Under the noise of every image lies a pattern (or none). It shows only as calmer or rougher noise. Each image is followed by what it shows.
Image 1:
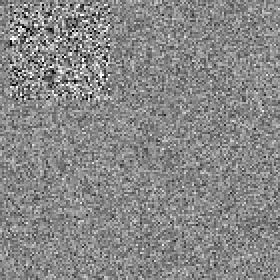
one block
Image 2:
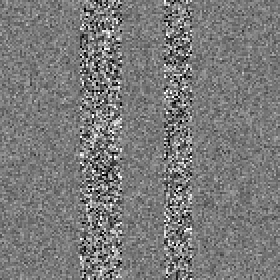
bands of columns
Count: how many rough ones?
2
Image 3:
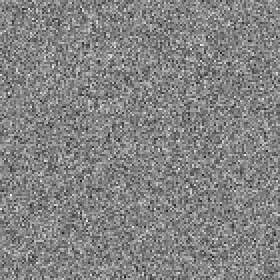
only noise
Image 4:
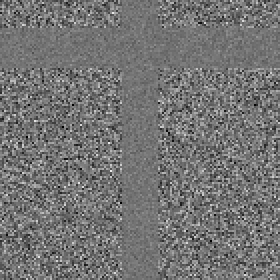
bands of rows crossing bands of columns
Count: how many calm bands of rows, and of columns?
1 and 1
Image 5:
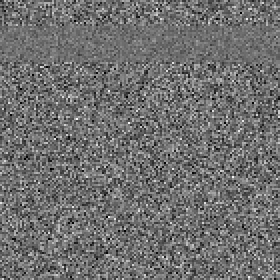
one band of rows
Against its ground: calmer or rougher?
calmer
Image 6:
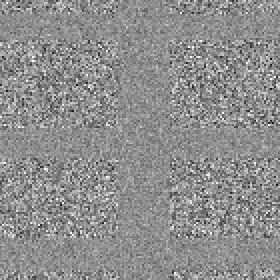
bands of rows crossing bands of columns
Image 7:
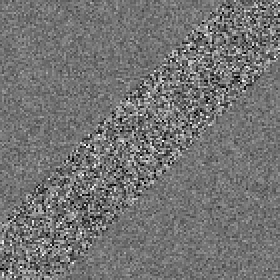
a diagonal band
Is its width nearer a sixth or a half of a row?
a half
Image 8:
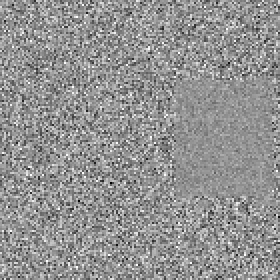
one block
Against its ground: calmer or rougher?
calmer
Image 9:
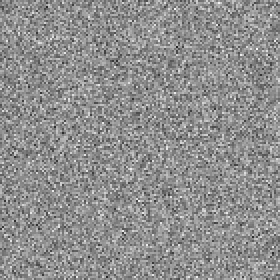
only noise
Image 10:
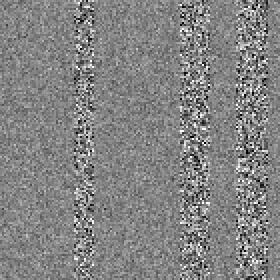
bands of columns
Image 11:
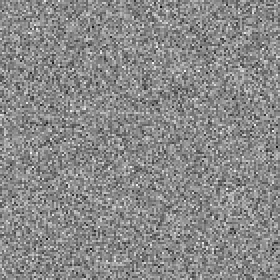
only noise
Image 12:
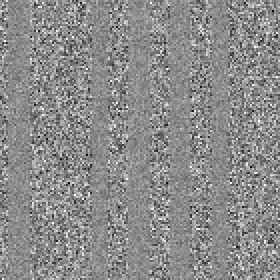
bands of columns
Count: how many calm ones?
5
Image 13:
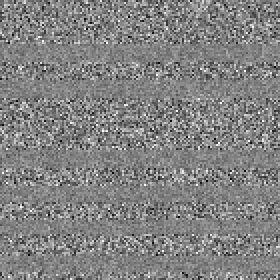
bands of rows
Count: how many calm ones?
6
